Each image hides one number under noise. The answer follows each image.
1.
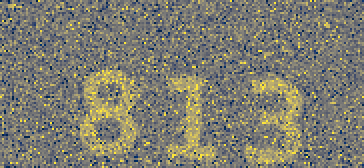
813
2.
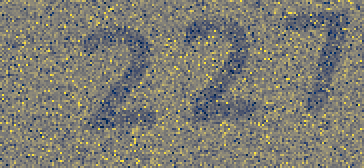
227
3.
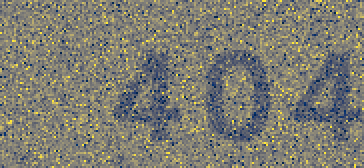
404
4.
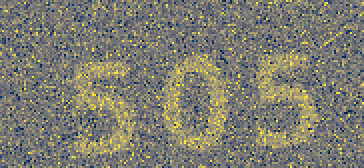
505
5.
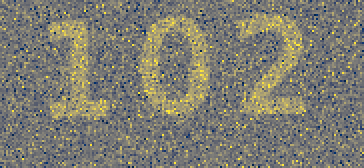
102
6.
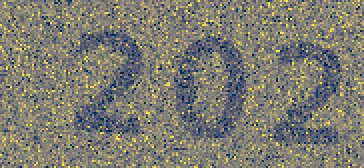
202
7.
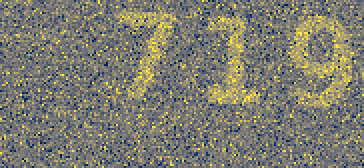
719
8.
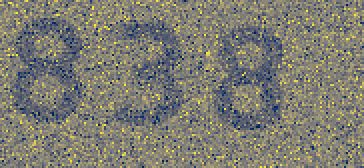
838
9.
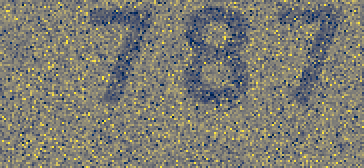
787
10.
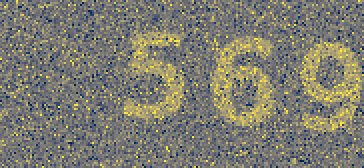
569
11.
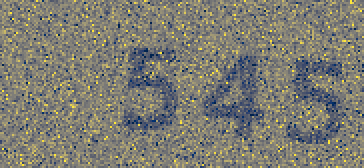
545
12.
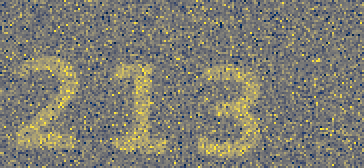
213
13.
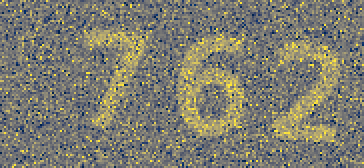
762
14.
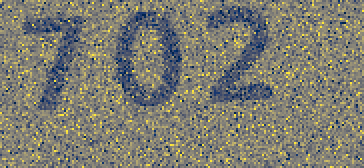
702
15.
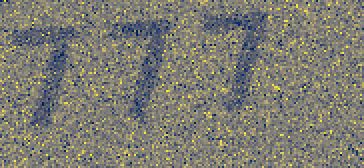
777
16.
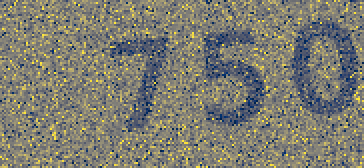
750
